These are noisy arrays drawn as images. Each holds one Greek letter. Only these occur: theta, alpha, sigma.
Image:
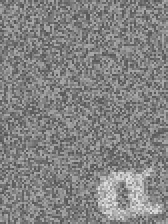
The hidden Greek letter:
alpha
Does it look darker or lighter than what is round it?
lighter
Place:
bottom right
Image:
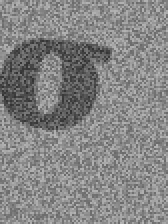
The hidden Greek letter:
sigma
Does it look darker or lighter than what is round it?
darker
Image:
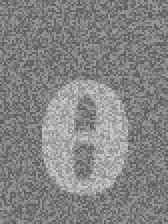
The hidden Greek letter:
theta
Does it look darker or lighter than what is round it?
lighter
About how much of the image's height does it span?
half
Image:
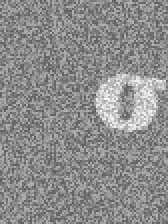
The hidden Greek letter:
sigma
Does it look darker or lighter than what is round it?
lighter
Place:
middle right
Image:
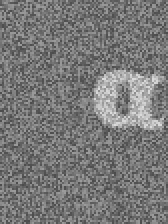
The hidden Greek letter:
alpha
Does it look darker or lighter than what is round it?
lighter
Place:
middle right
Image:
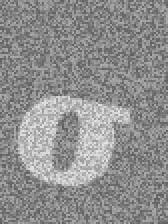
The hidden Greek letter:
sigma
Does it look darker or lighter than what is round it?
lighter
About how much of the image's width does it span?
two thirds
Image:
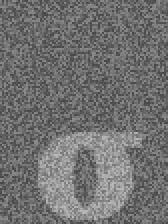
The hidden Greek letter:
sigma
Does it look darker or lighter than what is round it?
lighter
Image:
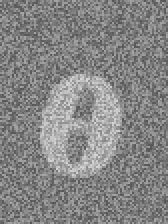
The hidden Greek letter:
theta
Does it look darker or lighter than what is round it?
lighter
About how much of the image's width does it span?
half
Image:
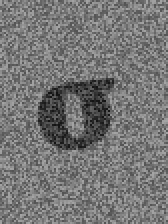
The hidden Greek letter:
sigma
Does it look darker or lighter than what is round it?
darker
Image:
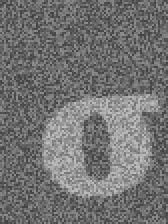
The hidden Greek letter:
sigma
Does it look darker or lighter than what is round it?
lighter
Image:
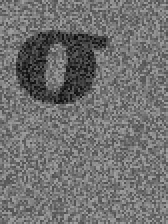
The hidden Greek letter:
sigma
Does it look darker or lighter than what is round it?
darker
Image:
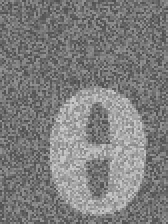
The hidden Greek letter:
theta
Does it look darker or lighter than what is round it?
lighter
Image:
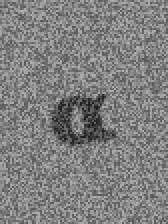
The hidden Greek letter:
alpha
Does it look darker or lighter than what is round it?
darker
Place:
centre
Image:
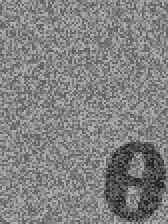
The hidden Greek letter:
theta
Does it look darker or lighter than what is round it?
darker
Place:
bottom right
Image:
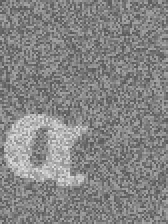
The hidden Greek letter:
alpha
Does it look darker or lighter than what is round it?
lighter
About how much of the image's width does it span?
half
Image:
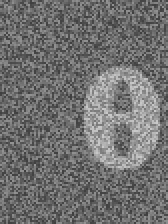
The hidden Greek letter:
theta
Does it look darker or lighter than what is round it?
lighter
